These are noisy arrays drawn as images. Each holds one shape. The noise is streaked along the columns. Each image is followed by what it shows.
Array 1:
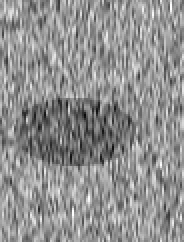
ellipse
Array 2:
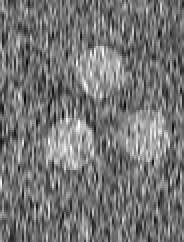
three dots
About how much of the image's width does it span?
two thirds
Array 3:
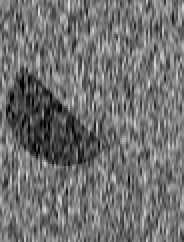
half disc
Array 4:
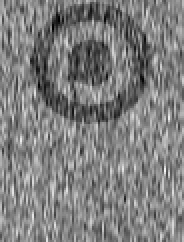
bullseye
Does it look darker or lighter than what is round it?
darker
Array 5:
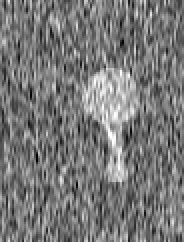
lollipop
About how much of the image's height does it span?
half
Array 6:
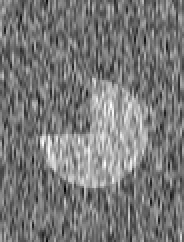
disc with a wedge cut out
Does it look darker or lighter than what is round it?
lighter
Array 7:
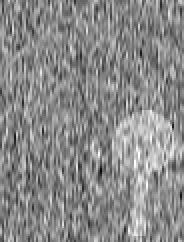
lollipop
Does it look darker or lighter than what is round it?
lighter
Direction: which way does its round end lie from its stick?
up
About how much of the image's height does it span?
half
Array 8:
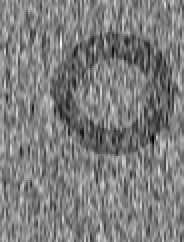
ring
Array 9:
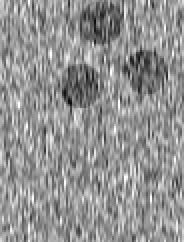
three dots
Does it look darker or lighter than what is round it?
darker
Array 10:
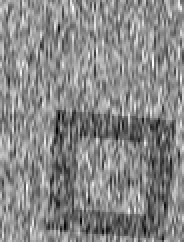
square frame
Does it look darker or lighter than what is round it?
darker
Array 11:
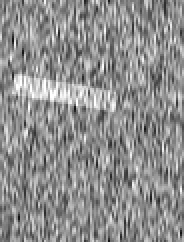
bar
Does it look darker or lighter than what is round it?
lighter
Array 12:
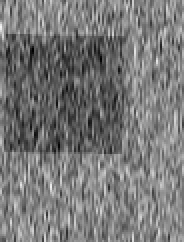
square
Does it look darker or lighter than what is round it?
darker
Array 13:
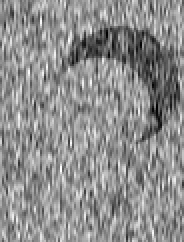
crescent
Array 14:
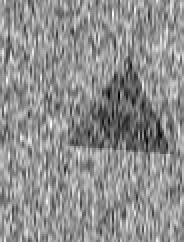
triangle
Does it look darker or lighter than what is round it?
darker
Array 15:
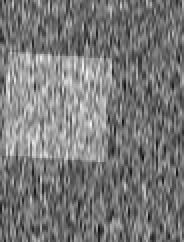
square
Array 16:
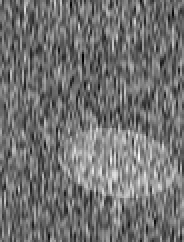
ellipse
